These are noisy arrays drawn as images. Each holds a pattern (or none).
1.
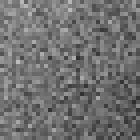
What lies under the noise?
a smooth slope
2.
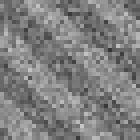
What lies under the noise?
diagonal stripes
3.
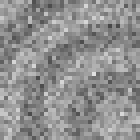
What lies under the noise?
rings round one point
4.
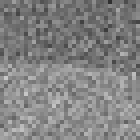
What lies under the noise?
a sharp edge
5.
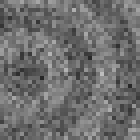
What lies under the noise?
rings round one point
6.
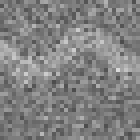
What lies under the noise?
a wavy band
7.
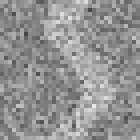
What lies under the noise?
a wavy band
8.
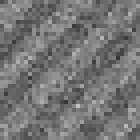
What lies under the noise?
diagonal stripes
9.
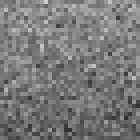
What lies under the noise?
a smooth slope
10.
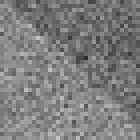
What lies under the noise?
a sharp edge
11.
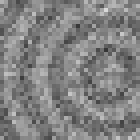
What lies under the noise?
rings round one point
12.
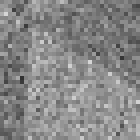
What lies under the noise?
spokes from one point
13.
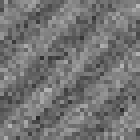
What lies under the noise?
diagonal stripes
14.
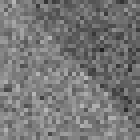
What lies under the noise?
a sharp edge
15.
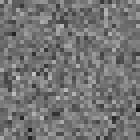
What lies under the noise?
only noise
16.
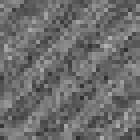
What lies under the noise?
diagonal stripes
